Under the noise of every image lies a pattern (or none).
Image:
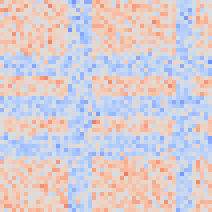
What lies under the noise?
bands of rows crossing bands of columns
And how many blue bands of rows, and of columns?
3 and 2
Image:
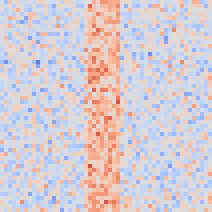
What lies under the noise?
one band of columns
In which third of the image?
middle
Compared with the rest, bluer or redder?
redder
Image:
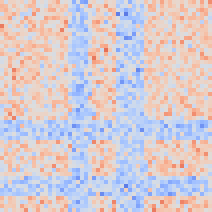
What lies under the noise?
bands of rows crossing bands of columns
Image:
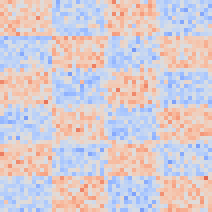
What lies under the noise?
a checkerboard
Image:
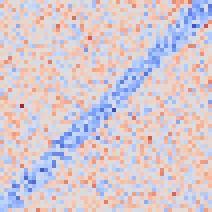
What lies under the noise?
a diagonal band
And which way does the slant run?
bottom left to top right
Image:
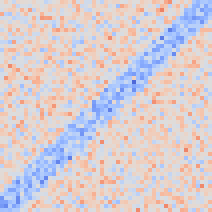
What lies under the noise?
a diagonal band
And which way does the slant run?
bottom left to top right
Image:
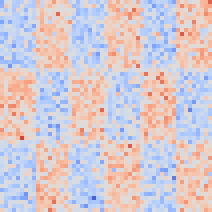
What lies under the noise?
a checkerboard
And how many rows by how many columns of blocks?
3 by 6
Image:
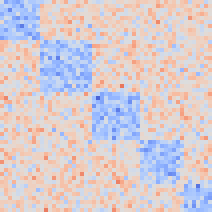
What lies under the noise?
blocks along the diagonal
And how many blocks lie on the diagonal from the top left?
5
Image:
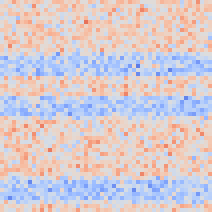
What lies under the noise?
bands of rows
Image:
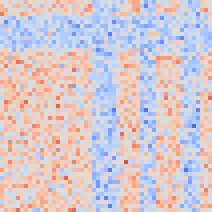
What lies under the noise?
bands of rows crossing bands of columns
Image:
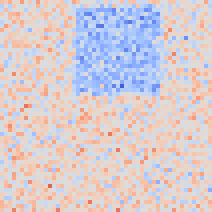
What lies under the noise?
one block
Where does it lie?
top middle
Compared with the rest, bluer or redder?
bluer
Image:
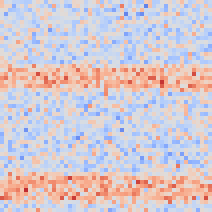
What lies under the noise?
bands of rows
